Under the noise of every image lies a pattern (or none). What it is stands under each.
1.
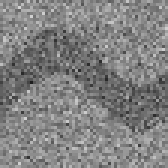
a wavy band
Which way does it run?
left to right
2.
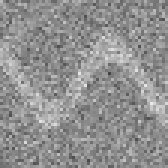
a wavy band
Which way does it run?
left to right
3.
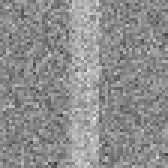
one vertical stripe
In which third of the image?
middle
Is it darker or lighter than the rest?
lighter
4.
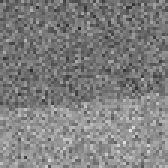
a sharp edge
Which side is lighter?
bottom
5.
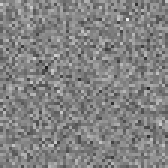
only noise
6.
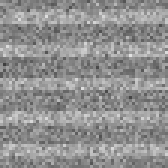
horizontal stripes
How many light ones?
5
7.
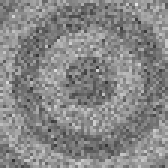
rings round one point
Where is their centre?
centre
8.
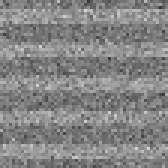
horizontal stripes
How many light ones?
5
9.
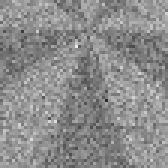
spokes from one point
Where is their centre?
top middle
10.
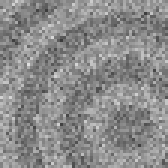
rings round one point
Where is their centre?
bottom right
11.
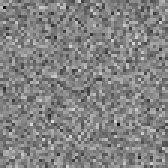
only noise
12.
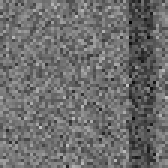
one vertical stripe
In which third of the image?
right
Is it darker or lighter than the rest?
darker
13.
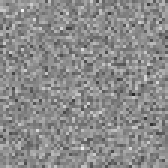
only noise
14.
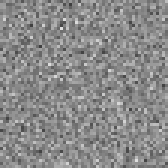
only noise
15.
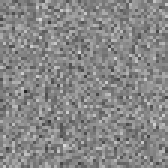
only noise
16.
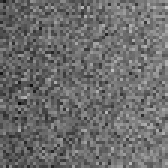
a smooth slope
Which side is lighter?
right
